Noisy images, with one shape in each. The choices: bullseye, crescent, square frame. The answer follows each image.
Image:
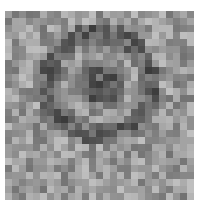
dark bullseye
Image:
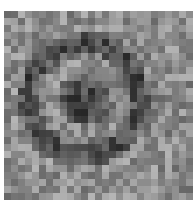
dark bullseye
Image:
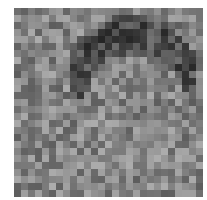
dark crescent
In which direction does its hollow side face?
down
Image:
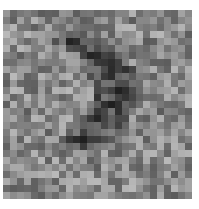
dark crescent
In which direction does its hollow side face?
left
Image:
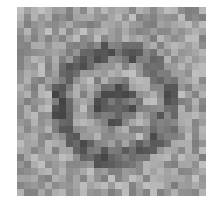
dark bullseye
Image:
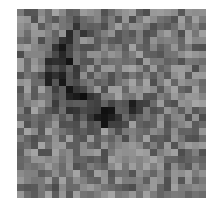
dark crescent
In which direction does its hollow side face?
up and right
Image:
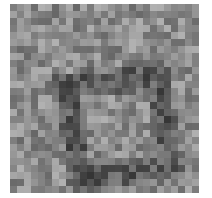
dark square frame
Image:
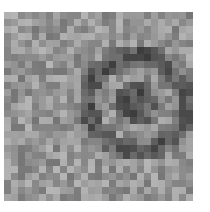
dark bullseye
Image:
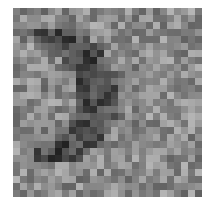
dark crescent
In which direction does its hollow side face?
left
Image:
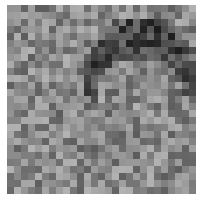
dark crescent
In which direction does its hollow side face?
down
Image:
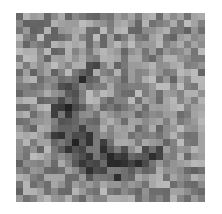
dark crescent
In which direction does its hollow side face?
up and right
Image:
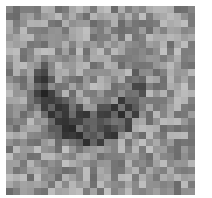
dark crescent
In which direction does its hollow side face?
up
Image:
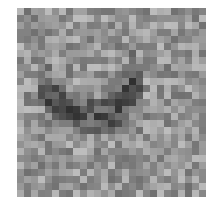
dark crescent
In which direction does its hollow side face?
up
